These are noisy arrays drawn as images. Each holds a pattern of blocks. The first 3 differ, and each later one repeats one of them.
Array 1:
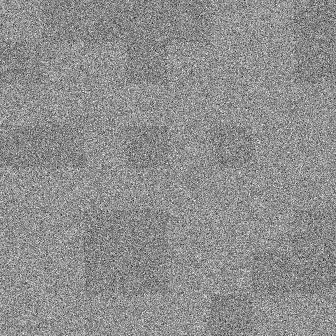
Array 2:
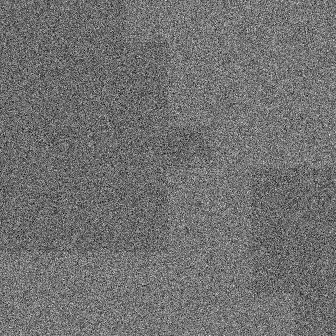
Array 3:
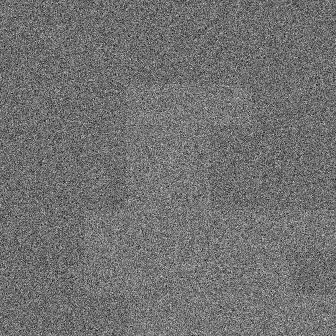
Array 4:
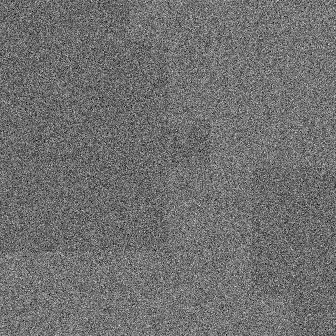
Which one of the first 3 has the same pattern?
2
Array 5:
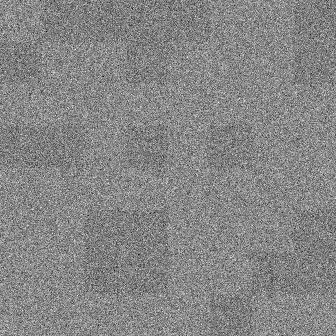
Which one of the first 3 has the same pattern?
1
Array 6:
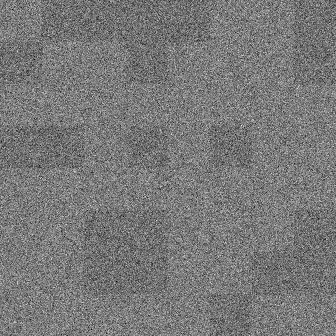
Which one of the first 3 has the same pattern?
1
